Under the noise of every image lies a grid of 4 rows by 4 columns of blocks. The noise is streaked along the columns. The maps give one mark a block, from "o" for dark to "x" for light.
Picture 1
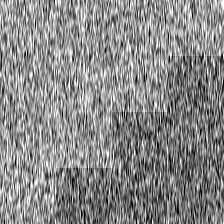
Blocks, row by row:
x x x x
x x x o
x x o o
x o o o
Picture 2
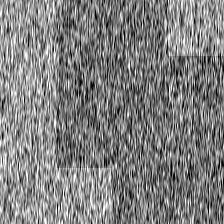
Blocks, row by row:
x o o x
x o o o
x o o o
x x o o
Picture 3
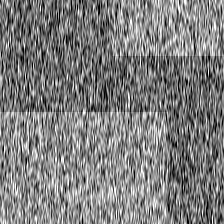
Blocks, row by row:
o o x x
o o o o
x x x o
x x x o
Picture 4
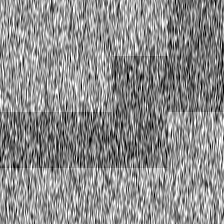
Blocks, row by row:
x x x o
x x o o
o o o x
x x x x
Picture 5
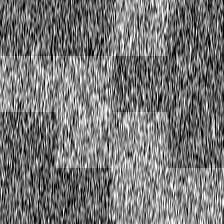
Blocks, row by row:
o o x o
x x o o
o x x o
o o x x
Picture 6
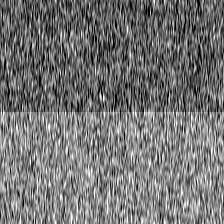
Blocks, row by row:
o o o o
o o o o
x x x x
x x x x
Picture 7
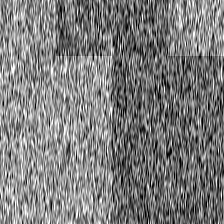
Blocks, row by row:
x o o x
x x o o
x x o o
x x o o
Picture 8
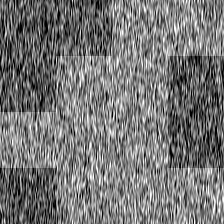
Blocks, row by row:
o o x x
o x x o
x x x o
o x x x
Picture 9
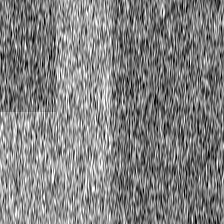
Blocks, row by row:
o x o o
o x o o
x x o o
x x o o
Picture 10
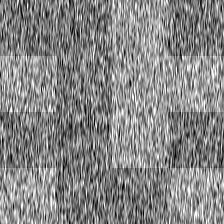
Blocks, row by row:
o o x o
x o x x
o o x o
x o o x
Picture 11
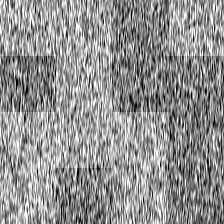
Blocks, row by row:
x x o x
o x o o
x x x o
x o x o
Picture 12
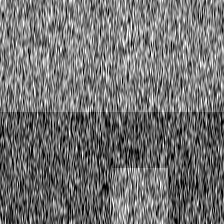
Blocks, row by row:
x x x x
x x x x
o o o o
o o x o
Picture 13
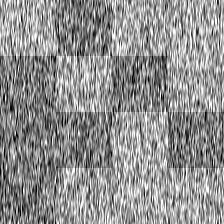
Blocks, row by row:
x o x x
o x o x
o o x o
o x x x
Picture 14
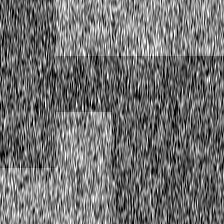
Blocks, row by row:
o x x x
o o o o
o x o o
x x o o
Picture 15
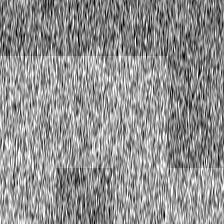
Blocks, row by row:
o o o o
x x x o
x x x o
x o x x
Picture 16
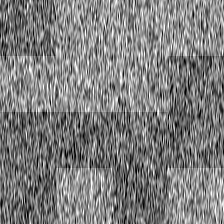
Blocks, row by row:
o x x x
x x x o
o o o o
o x o x
